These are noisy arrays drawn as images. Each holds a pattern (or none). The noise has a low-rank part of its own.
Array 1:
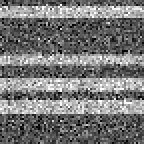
bands of rows
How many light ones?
4
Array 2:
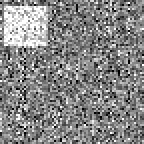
one block
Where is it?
top left
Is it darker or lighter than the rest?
lighter
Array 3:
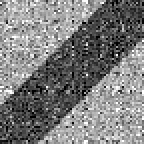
a diagonal band
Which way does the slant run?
bottom left to top right
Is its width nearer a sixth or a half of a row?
a half
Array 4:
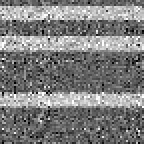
bands of rows
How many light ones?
3
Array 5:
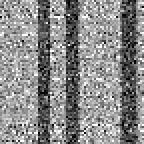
bands of columns
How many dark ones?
3
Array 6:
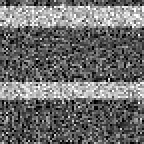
bands of rows
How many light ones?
2
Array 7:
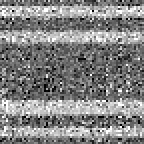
bands of rows
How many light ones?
4
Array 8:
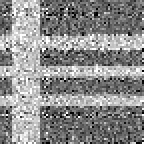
bands of rows crossing bands of columns
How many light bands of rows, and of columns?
3 and 1
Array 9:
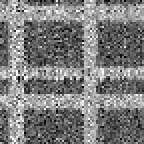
bands of rows crossing bands of columns
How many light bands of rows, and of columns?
3 and 2
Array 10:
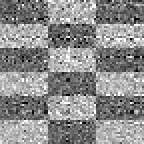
a checkerboard
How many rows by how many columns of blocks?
6 by 3
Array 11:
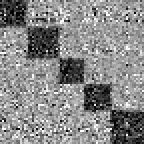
blocks along the diagonal
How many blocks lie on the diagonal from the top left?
5
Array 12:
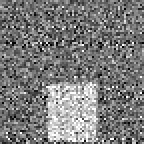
one block
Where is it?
bottom middle
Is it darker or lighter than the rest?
lighter
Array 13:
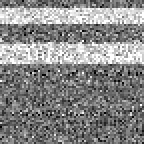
bands of rows
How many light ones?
2
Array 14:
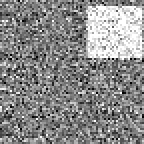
one block
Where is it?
top right
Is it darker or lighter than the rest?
lighter
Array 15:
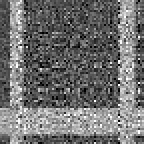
bands of rows crossing bands of columns
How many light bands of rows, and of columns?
1 and 2
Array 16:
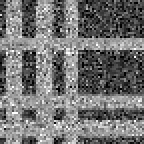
bands of rows crossing bands of columns
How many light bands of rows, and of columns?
3 and 3
